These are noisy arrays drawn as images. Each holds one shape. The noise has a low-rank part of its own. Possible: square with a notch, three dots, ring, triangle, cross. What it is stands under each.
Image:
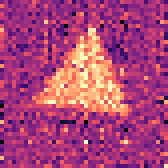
triangle
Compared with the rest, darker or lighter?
lighter
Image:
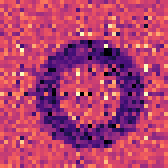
ring
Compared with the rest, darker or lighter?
darker
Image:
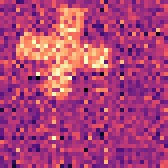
cross
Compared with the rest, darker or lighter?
lighter
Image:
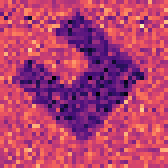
square with a notch
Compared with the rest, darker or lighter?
darker
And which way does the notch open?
up and left
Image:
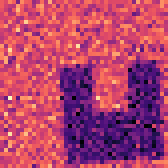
square with a notch
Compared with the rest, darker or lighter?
darker
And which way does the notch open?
up
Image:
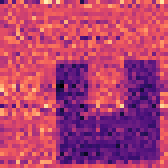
square with a notch
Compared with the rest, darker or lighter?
darker
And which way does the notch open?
up
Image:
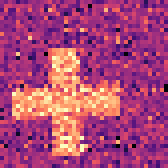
cross
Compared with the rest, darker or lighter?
lighter
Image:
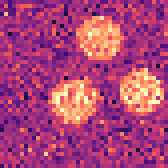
three dots
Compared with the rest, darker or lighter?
lighter
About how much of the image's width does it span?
two thirds
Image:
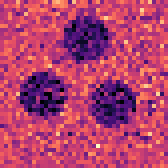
three dots
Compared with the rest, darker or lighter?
darker
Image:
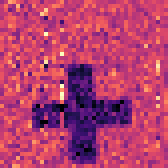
cross
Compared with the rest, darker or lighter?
darker
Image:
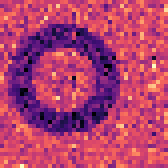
ring
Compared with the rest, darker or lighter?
darker
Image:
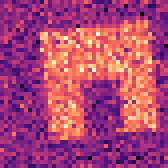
square with a notch
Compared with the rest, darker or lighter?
lighter
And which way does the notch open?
down
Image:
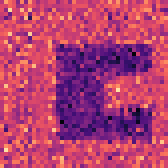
square with a notch
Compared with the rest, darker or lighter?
darker
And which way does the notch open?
right
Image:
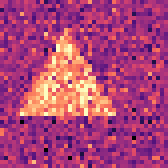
triangle
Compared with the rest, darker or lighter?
lighter
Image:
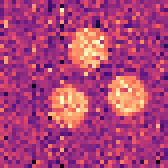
three dots
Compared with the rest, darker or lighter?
lighter
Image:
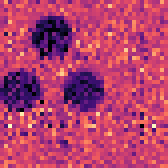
three dots
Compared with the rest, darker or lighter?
darker
